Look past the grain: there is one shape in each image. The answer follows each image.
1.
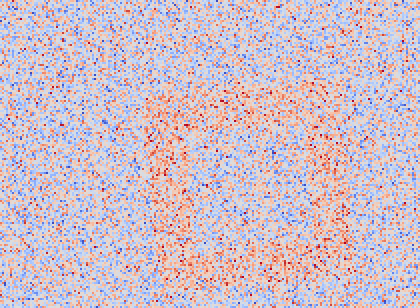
square frame
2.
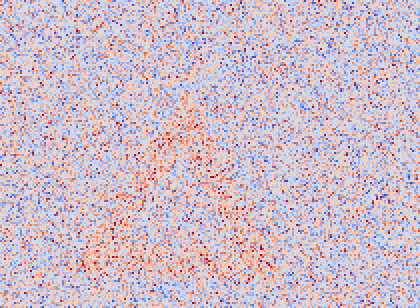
triangle frame
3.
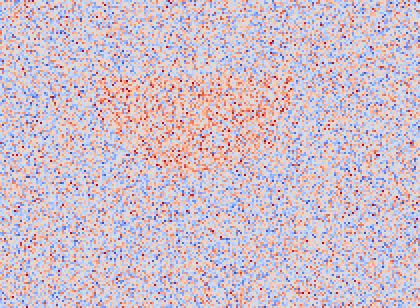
half disc
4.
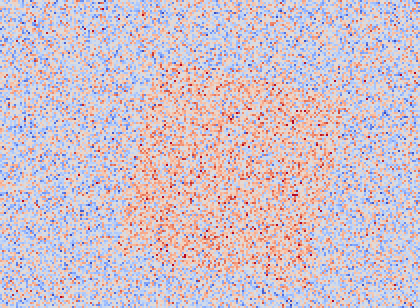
square
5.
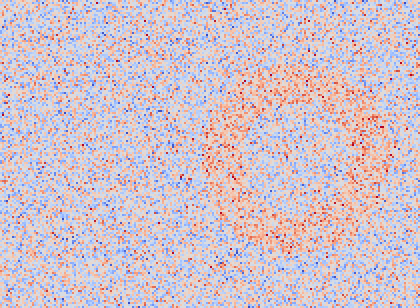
ring
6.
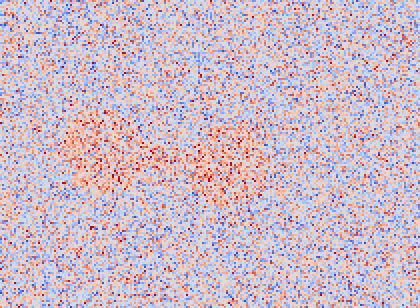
dumbbell
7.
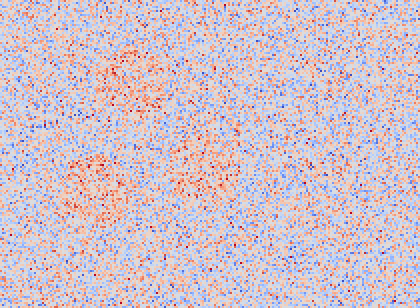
three dots
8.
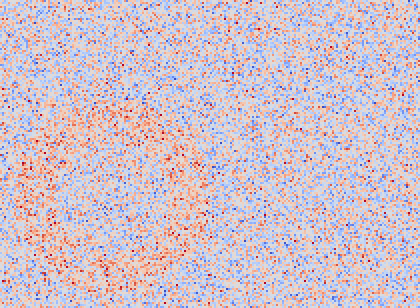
ring
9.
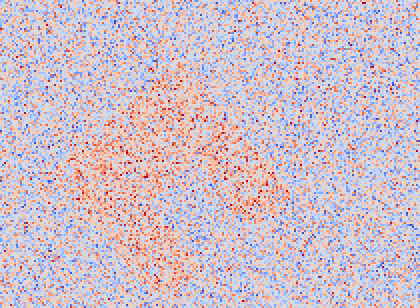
square with a notch
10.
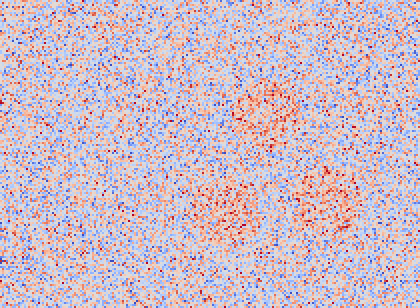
three dots
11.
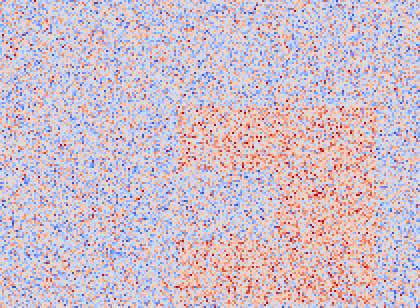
square with a notch
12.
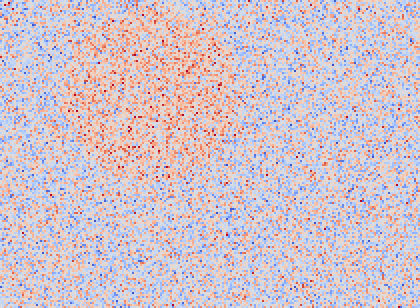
disc
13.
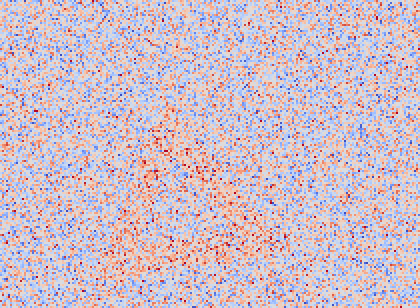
triangle frame
